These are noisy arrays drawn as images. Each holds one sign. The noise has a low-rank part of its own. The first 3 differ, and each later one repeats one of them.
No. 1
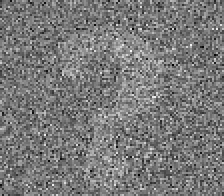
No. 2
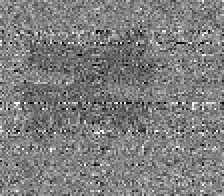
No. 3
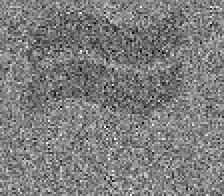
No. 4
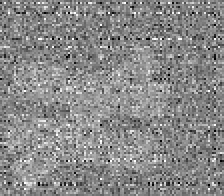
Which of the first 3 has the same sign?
2
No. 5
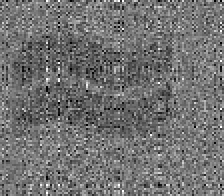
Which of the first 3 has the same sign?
3
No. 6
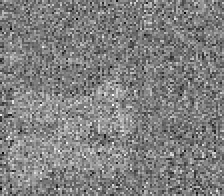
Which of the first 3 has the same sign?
2
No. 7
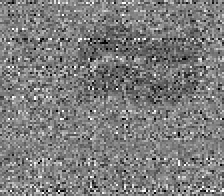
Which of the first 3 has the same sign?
3
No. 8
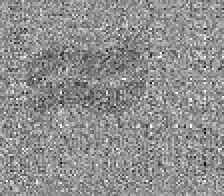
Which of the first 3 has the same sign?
3
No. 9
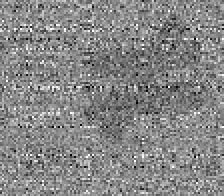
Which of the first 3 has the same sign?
2
